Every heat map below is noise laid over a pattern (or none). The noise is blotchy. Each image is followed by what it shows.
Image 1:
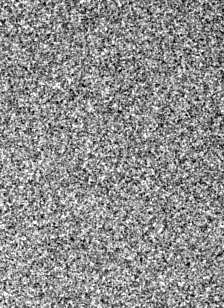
a smooth slope
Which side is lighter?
bottom left
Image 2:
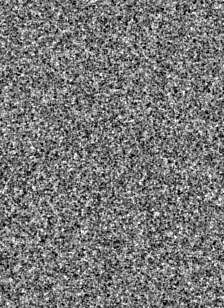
only noise
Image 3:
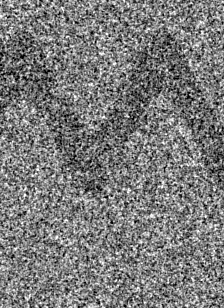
a wavy band
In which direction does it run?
left to right
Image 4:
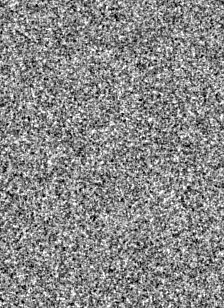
only noise
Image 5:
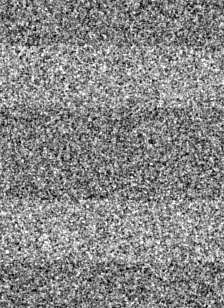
horizontal stripes
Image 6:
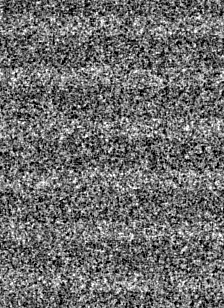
horizontal stripes
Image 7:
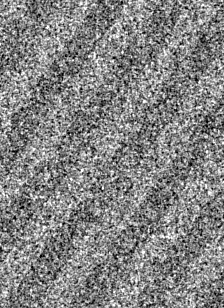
diagonal stripes
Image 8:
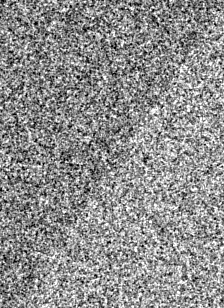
a sharp edge
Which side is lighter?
bottom right
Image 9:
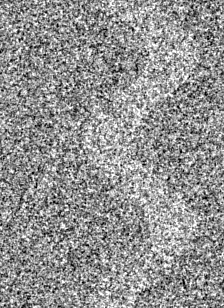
a wavy band
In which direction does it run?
top to bottom
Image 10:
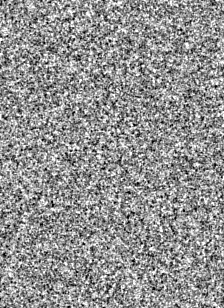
only noise
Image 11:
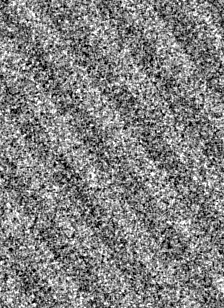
diagonal stripes
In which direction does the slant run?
top left to bottom right
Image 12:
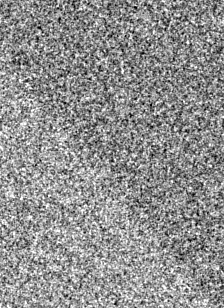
a sharp edge
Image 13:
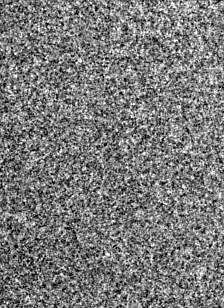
a smooth slope
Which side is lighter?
top right
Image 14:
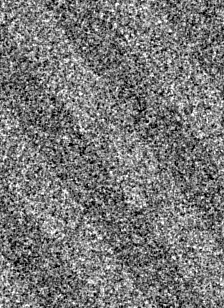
diagonal stripes
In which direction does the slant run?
top left to bottom right
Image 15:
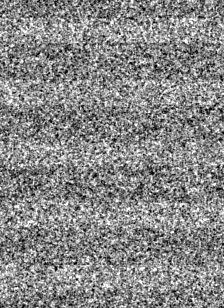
horizontal stripes
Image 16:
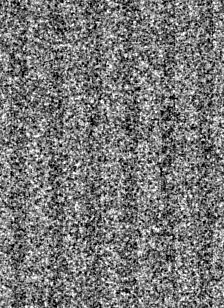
vertical stripes
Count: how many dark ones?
6
